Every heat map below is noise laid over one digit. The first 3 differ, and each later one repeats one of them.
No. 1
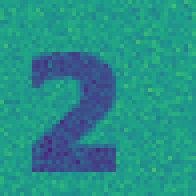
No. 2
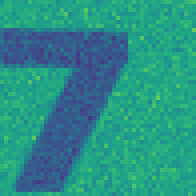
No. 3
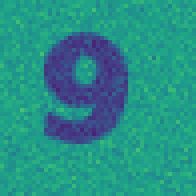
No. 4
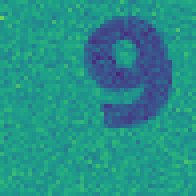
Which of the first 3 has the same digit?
3
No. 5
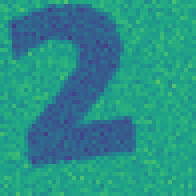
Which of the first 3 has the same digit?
1
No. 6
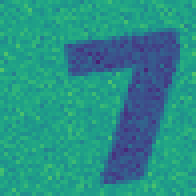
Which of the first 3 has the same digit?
2
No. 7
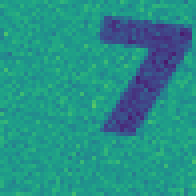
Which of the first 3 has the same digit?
2
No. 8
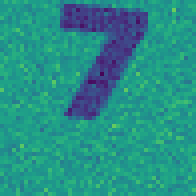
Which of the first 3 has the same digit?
2
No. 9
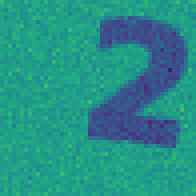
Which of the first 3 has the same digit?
1
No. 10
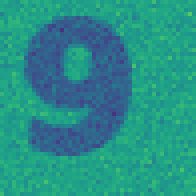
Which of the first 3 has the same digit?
3
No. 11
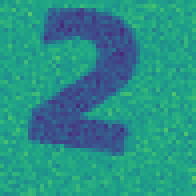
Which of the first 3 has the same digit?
1
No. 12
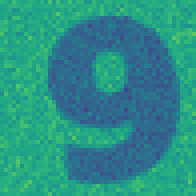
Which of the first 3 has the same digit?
3
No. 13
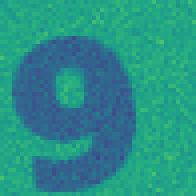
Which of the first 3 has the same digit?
3
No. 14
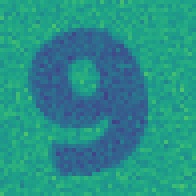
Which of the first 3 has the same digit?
3
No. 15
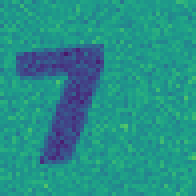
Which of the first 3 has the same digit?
2
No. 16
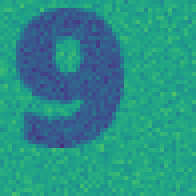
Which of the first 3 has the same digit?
3
